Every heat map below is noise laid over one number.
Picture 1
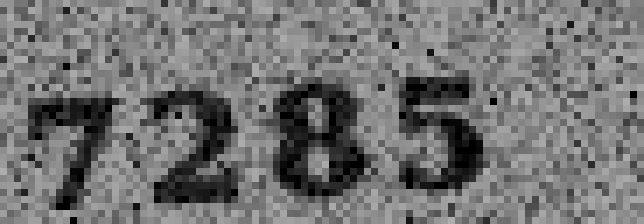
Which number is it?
7285
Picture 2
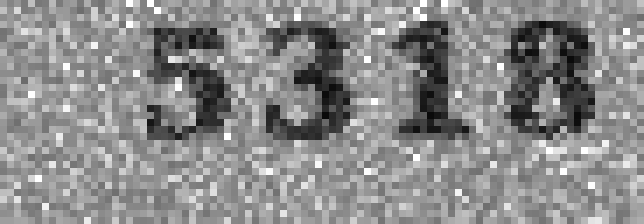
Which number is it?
5318
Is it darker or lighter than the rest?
darker
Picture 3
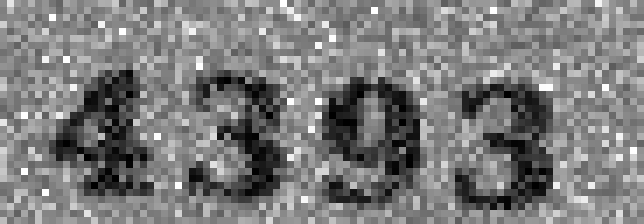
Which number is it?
4393
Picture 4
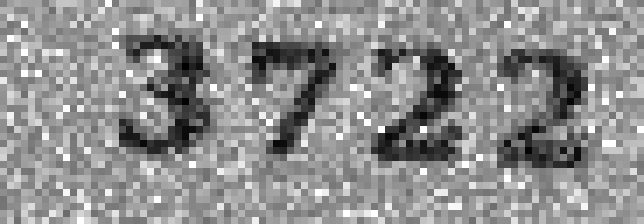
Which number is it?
3722
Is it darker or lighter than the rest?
darker
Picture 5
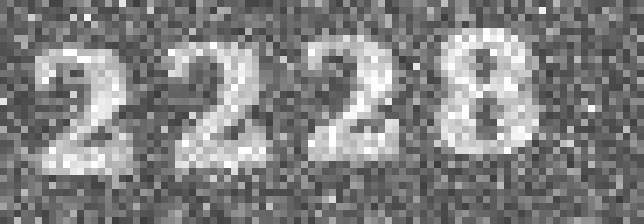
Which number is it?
2228
